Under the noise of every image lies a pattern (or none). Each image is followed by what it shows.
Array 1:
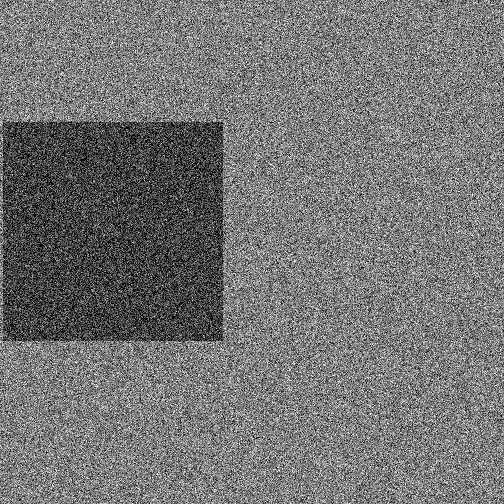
one block
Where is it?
middle left
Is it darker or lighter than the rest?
darker
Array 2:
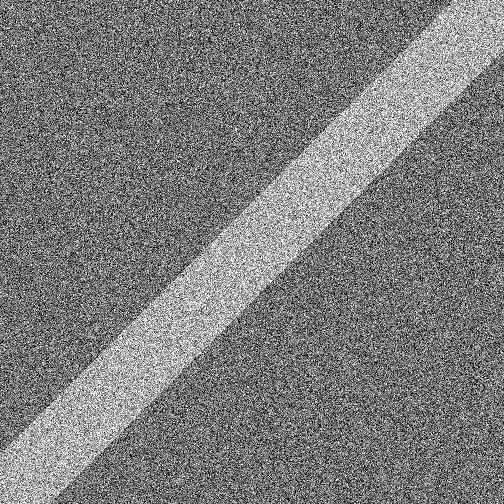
a diagonal band
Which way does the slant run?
bottom left to top right
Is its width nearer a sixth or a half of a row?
a sixth
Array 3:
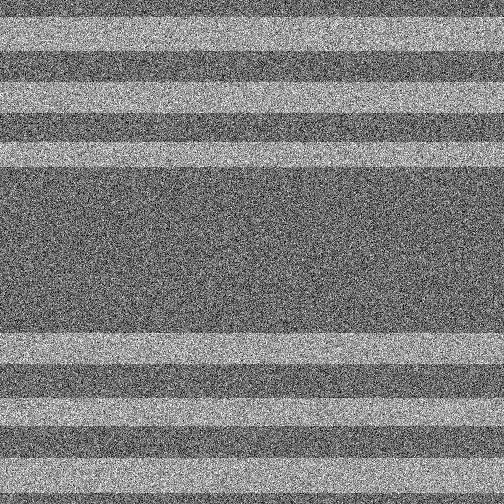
bands of rows
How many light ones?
6
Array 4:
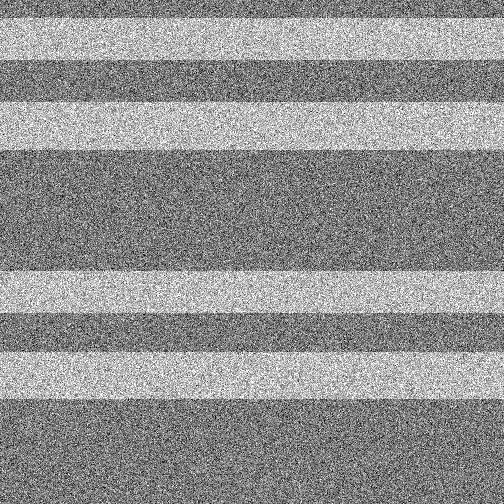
bands of rows
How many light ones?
4
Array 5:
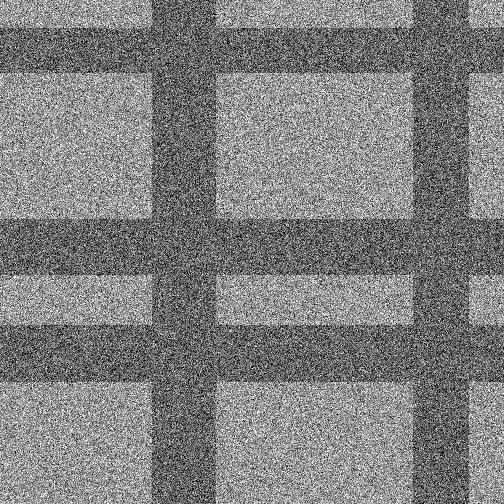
bands of rows crossing bands of columns
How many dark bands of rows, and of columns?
3 and 2
